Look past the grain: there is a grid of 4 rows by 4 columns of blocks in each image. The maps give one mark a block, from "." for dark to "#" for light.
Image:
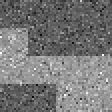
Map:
....
#...
####
..##
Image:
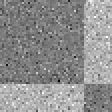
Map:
...#
...#
...#
###.
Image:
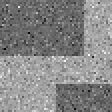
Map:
...#
...#
####
##..
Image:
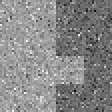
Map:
##..
##..
###.
##..
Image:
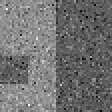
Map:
##..
##..
.#..
##..
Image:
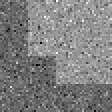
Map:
.###
.###
..##
....
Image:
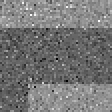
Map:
####
....
....
.###
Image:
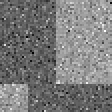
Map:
..##
..##
..##
#...
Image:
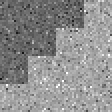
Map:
...#
..##
.###
####
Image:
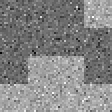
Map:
...#
....
.##.
####
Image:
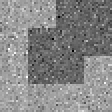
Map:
##..
#...
#..#
####
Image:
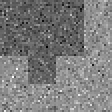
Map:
...#
...#
#.##
####
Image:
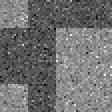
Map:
#...
..##
..##
#.##
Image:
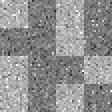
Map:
#.#.
..#.
#..#
#.#.
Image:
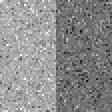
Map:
##..
##..
##..
##..
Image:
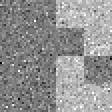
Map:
..##
...#
..#.
..##
